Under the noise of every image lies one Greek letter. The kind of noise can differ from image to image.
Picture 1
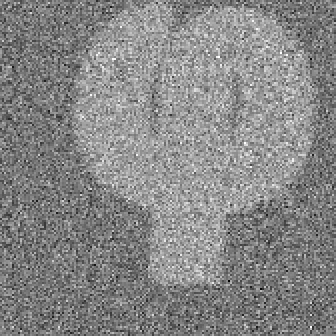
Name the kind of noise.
low rank plus noise
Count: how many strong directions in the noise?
five to eight
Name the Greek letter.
phi
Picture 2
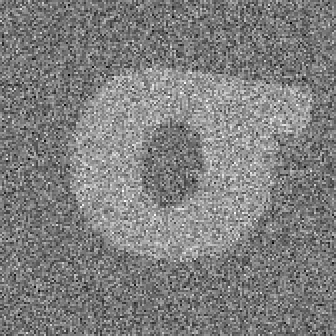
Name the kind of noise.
independent entries
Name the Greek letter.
sigma
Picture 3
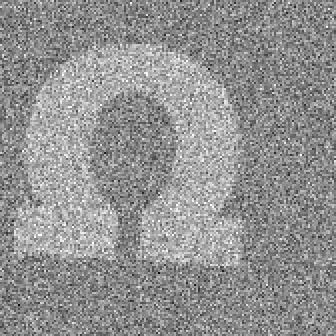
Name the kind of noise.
independent entries
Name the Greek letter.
omega
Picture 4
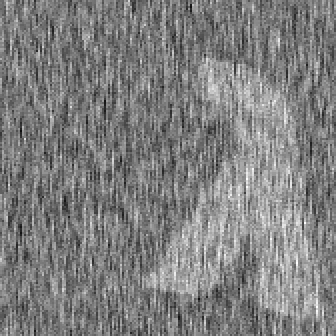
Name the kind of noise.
streaked along the columns
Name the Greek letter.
lambda
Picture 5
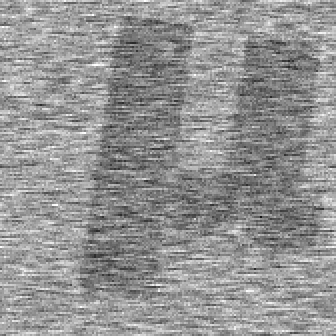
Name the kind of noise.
streaked along the rows
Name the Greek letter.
mu
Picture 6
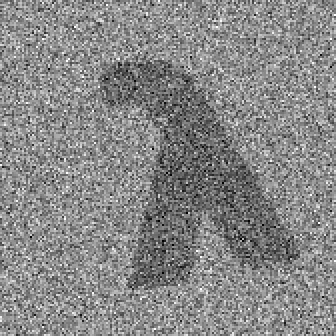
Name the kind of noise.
independent entries
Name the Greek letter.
lambda
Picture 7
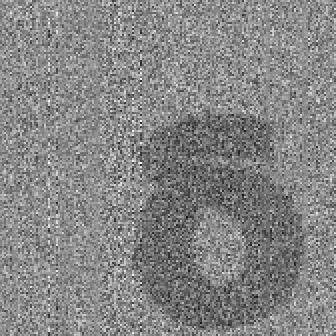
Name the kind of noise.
columns of uneven size
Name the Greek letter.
delta
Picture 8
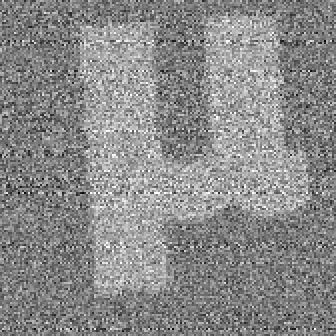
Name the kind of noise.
rows of uneven size
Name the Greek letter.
mu
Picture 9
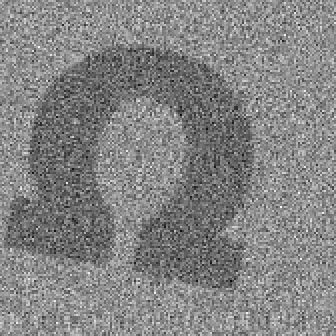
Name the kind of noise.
low rank plus noise
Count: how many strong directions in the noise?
two
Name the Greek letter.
omega
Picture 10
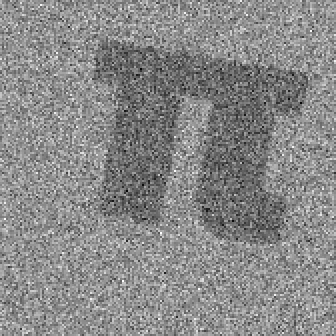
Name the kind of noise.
independent entries
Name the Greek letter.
pi
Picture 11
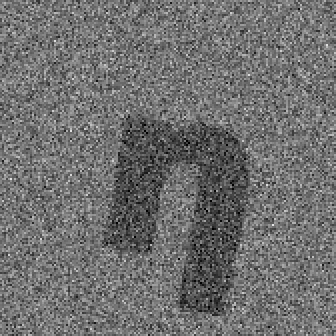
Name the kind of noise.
independent entries
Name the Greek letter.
eta
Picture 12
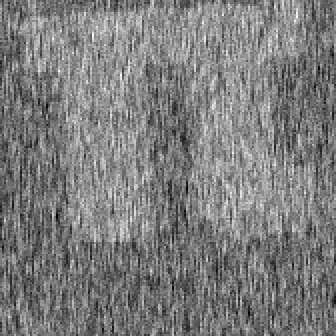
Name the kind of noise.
streaked along the columns
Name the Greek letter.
pi
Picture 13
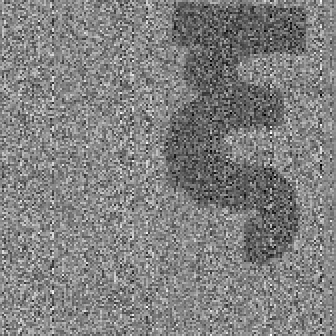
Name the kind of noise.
columns of uneven size
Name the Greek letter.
xi
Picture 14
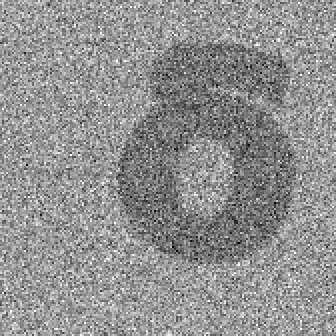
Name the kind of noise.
independent entries
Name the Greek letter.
delta
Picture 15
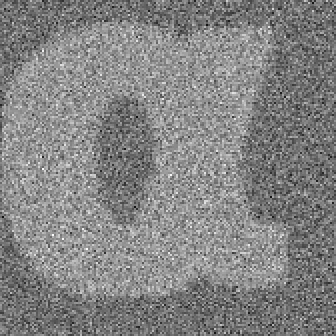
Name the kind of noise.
low rank plus noise
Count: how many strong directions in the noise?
five to eight
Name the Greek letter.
alpha
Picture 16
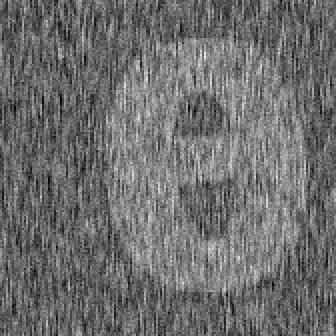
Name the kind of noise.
streaked along the columns
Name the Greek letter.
theta
